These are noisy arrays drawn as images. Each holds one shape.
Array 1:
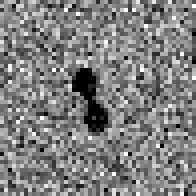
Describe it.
dark dumbbell, centre
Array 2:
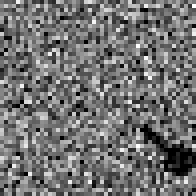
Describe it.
dark lollipop, bottom right
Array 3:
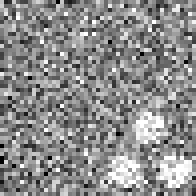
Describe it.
light three dots, bottom right
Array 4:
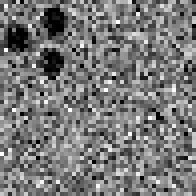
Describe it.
dark three dots, top left
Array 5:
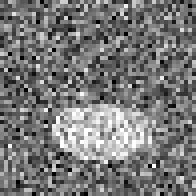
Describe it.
light ellipse
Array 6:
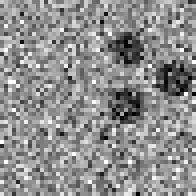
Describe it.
dark three dots
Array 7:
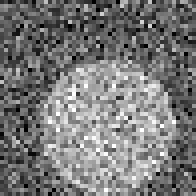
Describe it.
light disc
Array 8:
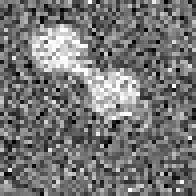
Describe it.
light dumbbell
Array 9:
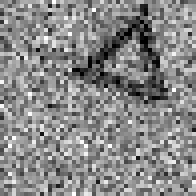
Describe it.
dark triangle frame
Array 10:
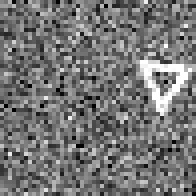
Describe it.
light triangle frame, middle right
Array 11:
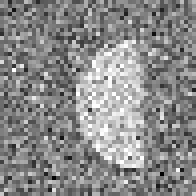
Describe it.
light half disc
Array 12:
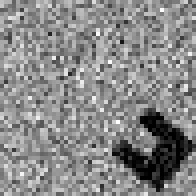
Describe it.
dark square with a notch, bottom right
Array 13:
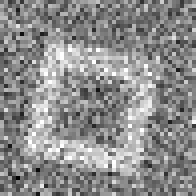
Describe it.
light square frame
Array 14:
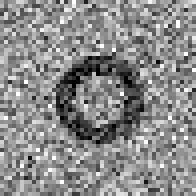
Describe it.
dark ring, centre
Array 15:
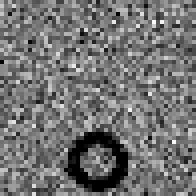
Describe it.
dark ring, bottom middle
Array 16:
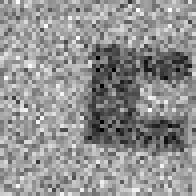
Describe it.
dark square with a notch
